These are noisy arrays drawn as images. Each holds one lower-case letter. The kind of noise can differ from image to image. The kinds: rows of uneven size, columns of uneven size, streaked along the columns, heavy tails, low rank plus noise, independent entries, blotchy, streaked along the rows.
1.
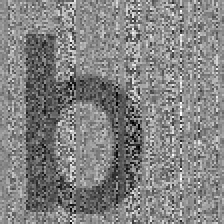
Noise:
columns of uneven size
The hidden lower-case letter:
b
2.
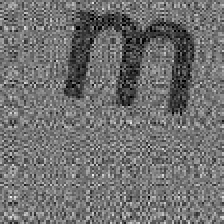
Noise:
low rank plus noise
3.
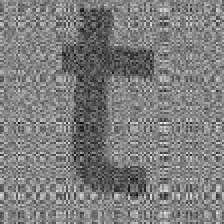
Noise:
low rank plus noise
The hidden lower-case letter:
t
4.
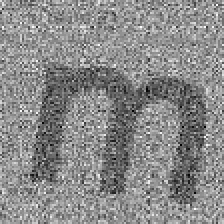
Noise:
low rank plus noise
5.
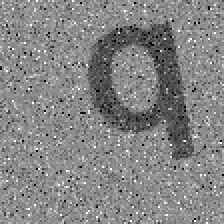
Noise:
heavy tails
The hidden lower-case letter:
q
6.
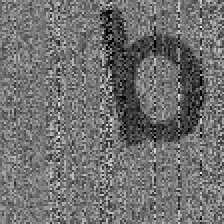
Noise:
columns of uneven size
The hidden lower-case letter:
b
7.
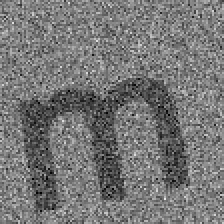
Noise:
independent entries
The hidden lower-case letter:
m
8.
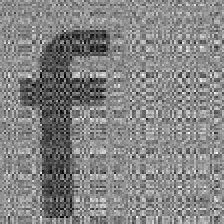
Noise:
low rank plus noise
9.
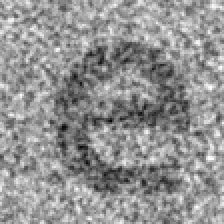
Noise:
blotchy
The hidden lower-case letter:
e
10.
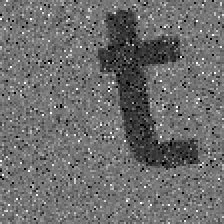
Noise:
heavy tails
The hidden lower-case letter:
t
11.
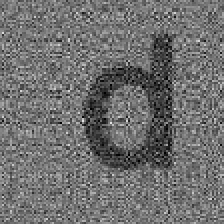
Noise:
low rank plus noise
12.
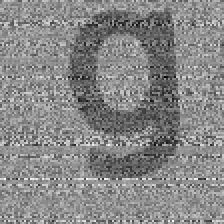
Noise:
rows of uneven size
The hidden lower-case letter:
g
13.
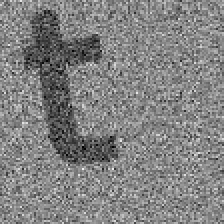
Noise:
low rank plus noise
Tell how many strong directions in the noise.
five to eight
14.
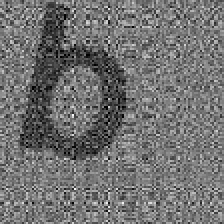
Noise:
low rank plus noise
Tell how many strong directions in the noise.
two
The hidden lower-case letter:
b
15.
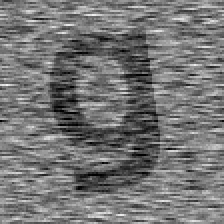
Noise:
streaked along the rows
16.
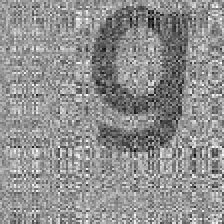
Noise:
low rank plus noise
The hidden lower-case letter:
g
